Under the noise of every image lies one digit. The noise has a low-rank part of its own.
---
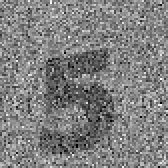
dark 5
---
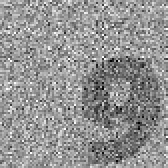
dark 9
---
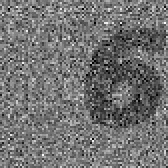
dark 6
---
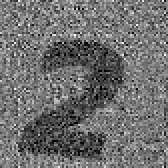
dark 2
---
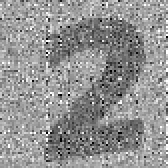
dark 2
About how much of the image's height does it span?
nearly all
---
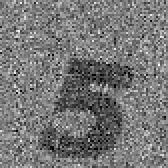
dark 5
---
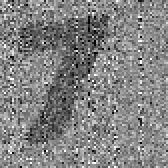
dark 7
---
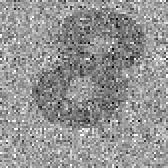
dark 8
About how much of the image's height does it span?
two thirds
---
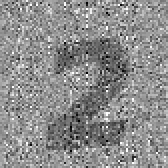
dark 2
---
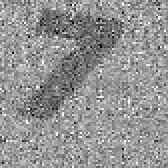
dark 7
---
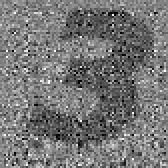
dark 3
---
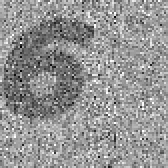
dark 6
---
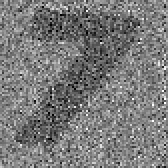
dark 7
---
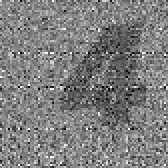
dark 4
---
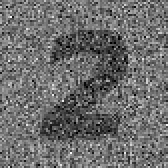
dark 2
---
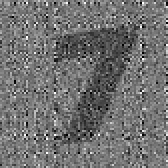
dark 7
